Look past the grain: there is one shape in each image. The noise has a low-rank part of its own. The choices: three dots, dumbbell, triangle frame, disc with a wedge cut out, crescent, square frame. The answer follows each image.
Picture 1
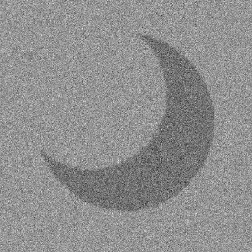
crescent
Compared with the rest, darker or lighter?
darker
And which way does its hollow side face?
up and left
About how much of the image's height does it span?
two thirds
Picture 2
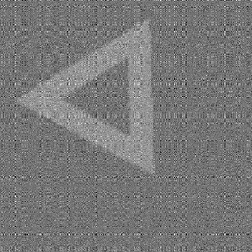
triangle frame
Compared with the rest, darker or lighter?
lighter
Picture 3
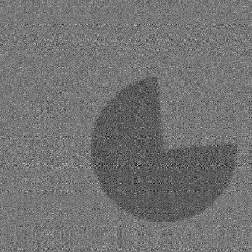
disc with a wedge cut out
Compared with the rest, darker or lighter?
darker
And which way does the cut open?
up and right
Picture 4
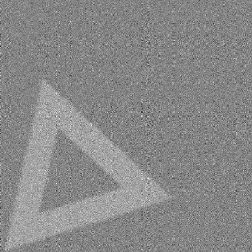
triangle frame
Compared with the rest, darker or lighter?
lighter
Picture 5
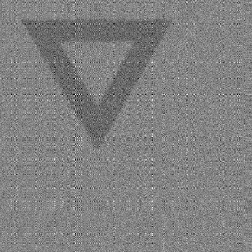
triangle frame
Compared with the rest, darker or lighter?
darker
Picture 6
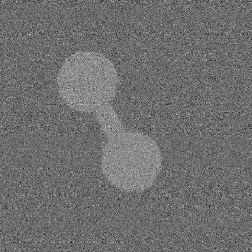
dumbbell
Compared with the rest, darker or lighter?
lighter
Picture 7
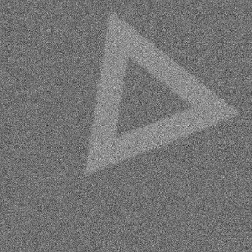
triangle frame
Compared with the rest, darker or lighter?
lighter
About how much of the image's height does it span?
two thirds
